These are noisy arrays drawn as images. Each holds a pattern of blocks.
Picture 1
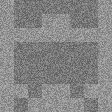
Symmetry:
left and right mirror each other
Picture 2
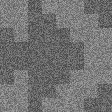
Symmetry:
top and bottom mirror each other
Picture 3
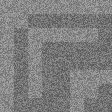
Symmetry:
mirrored about the diagonal from the top left
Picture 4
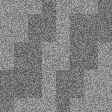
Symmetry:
the same after a half turn
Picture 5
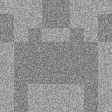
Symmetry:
left and right mirror each other
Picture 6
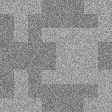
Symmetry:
top and bottom mirror each other
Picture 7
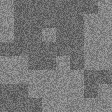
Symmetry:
no symmetry
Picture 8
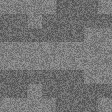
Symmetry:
top and bottom mirror each other
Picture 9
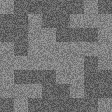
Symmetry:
the same after a half turn
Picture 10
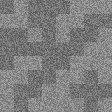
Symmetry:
mirrored about the diagonal from the top left
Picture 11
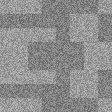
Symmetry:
top and bottom mirror each other
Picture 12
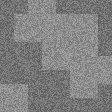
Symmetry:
mirrored about the diagonal from the bottom left
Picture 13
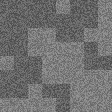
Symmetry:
mirrored about the diagonal from the top left
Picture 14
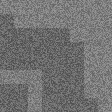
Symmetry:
mirrored about the diagonal from the bottom left
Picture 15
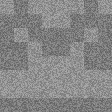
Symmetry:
left and right mirror each other
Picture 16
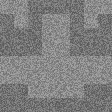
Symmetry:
left and right mirror each other
